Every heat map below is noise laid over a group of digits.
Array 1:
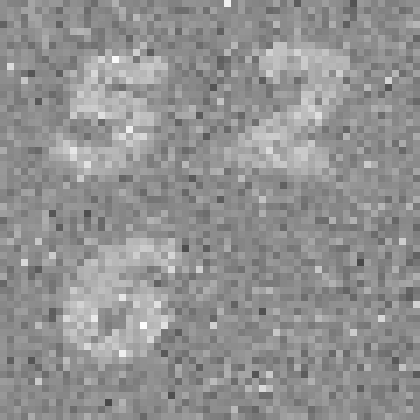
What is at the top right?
2
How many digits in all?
3
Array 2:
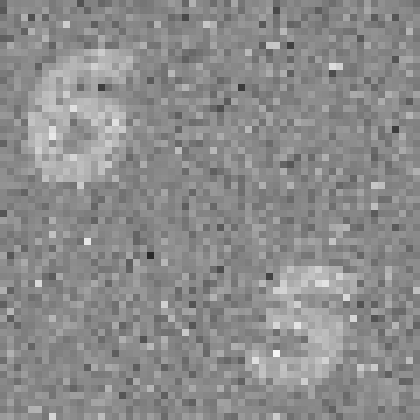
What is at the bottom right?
5
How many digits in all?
2
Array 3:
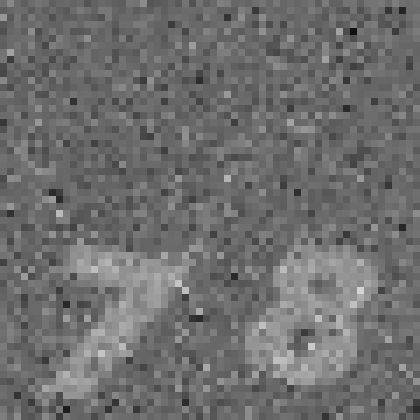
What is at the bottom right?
8
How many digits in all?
2
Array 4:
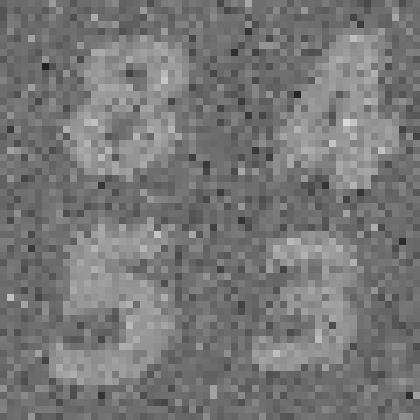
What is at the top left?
8
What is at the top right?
4
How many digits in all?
4
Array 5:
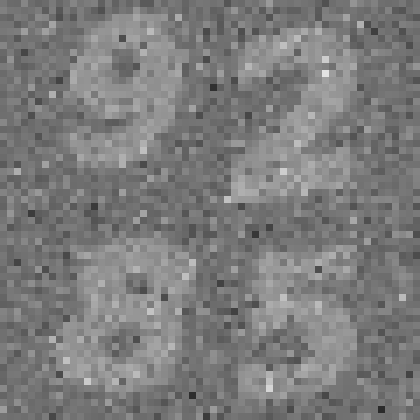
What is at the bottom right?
5
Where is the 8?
bottom left
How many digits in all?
4
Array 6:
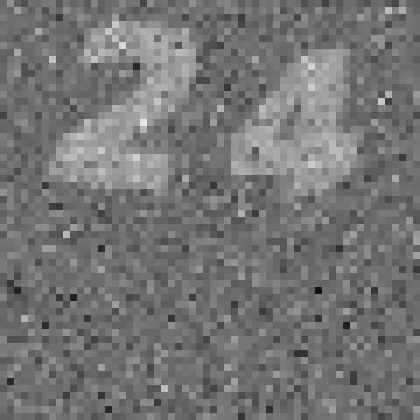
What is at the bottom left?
nothing
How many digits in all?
2
